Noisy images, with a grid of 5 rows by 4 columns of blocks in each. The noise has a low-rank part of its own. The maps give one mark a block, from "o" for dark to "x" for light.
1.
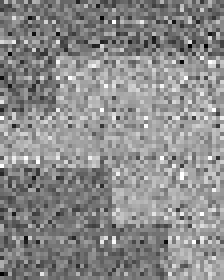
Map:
o o o o
o x x x
x x x x
o o x x
o o o x
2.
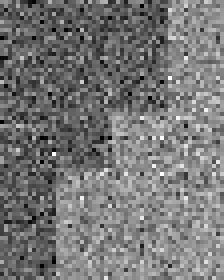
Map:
o o o x
o o o x
o o x x
o x x x
o x x x
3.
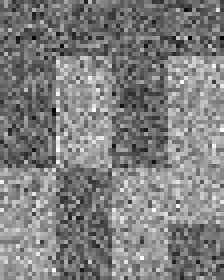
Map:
o o o o
o x o x
o x o x
x o x x
x o x o
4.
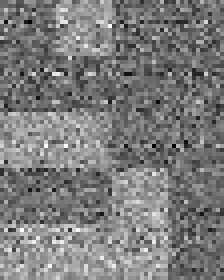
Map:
o x o o
o o o o
x x o o
o o x o
x x x o
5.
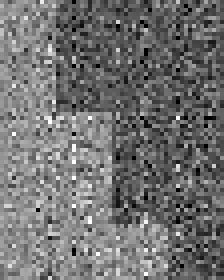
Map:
x o o o
x o o o
x x o o
x x o o
x x x o
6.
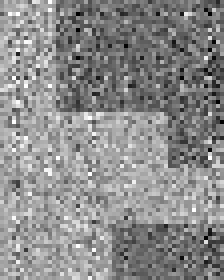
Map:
x o o o
x o o o
x x x o
x x x x
x x o o
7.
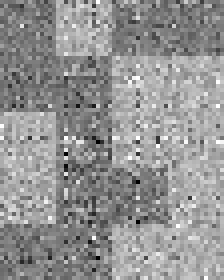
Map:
o x o o
o o x x
x o x x
x o o x
o o x x
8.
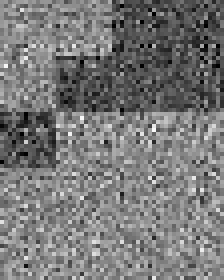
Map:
x x o o
x o o o
o x x x
x x x x
x x x x
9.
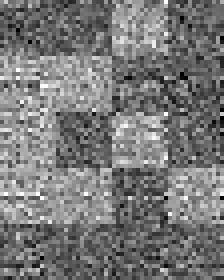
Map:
o o x o
x x o o
x o x o
x x o x
o o o o
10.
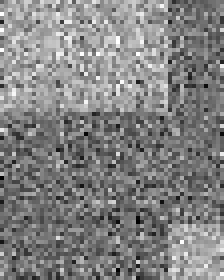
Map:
x x x o
x x x o
o o o o
o o o o
o o o x
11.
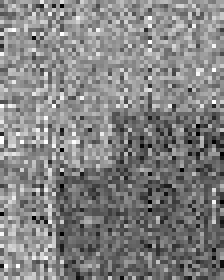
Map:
x x x x
x x x x
x x o o
x o o o
x o o o
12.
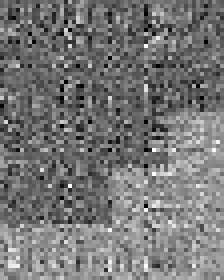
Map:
o o o o
o o o o
o o o x
o o x x
x x x x
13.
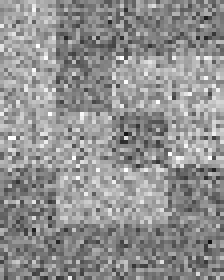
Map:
x o o o
x o x x
x x o x
o x x o
o o o o
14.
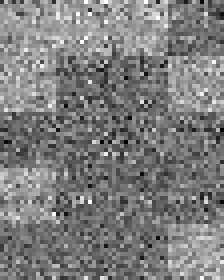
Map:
x x x o
x o o x
o o o o
x o o o
o o o x
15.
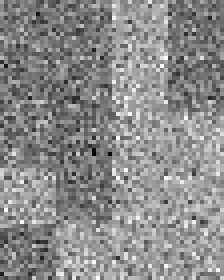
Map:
o o x o
o o x o
o o x x
x o x x
o x x x
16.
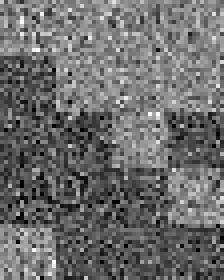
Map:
x x x x
o x x x
o o x o
o o o x
x o o o
